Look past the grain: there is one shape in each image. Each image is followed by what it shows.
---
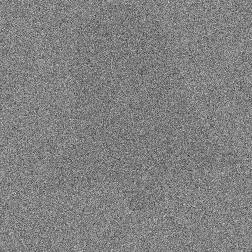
bell
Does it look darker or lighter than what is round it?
darker
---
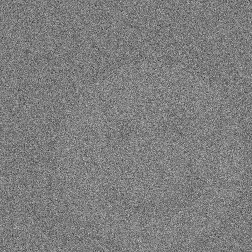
smiling face
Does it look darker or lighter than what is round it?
lighter
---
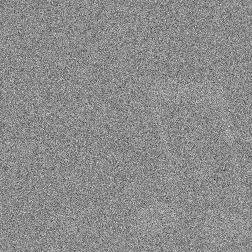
pair of musical notes
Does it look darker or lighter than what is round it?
lighter
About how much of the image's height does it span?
two thirds
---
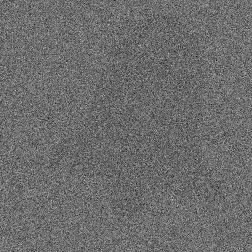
bell
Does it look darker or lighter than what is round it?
darker
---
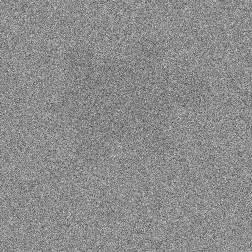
turtle
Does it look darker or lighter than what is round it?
darker
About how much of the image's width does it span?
two thirds
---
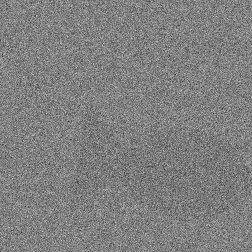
fish
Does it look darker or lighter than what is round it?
darker
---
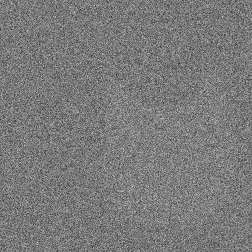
cat's head
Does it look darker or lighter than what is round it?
lighter
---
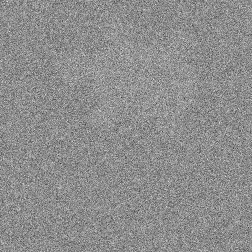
turtle
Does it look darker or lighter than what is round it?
lighter
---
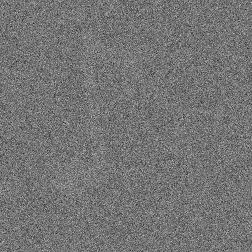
musical note
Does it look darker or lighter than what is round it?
lighter
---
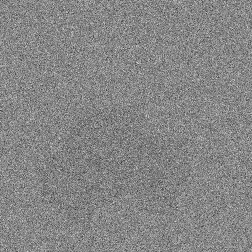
car
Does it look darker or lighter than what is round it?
darker
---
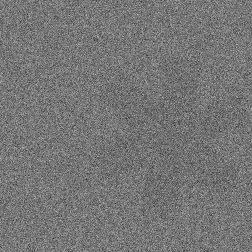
asterisk
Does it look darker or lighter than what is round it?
darker
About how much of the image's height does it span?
two thirds
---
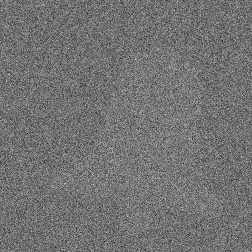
bell
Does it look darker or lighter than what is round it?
lighter
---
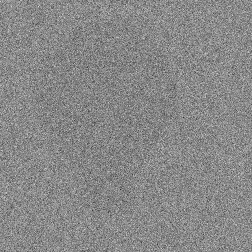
light bulb
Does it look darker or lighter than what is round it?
darker
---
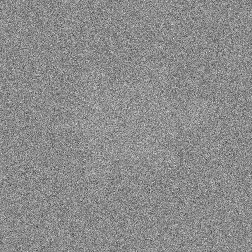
turtle
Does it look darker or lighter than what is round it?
lighter
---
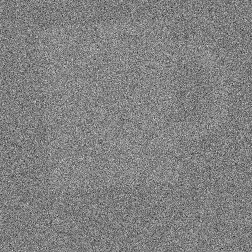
cup
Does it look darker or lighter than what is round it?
lighter
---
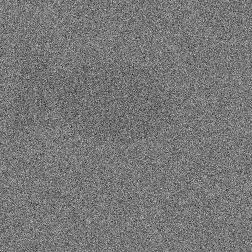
fish
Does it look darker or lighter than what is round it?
darker
